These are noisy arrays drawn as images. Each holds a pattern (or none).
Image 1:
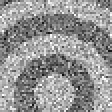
rings round one point
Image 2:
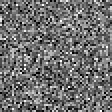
only noise
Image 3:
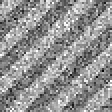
diagonal stripes
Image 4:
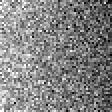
a smooth slope
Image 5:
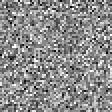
only noise
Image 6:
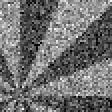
spokes from one point
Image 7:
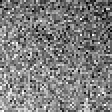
a smooth slope
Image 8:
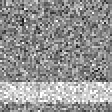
one horizontal stripe
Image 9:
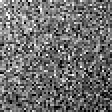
a smooth slope
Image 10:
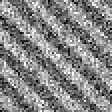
diagonal stripes
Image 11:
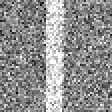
one vertical stripe
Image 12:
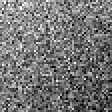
a smooth slope
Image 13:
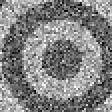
rings round one point
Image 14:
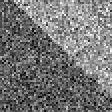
a sharp edge
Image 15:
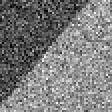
a sharp edge
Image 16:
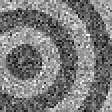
rings round one point
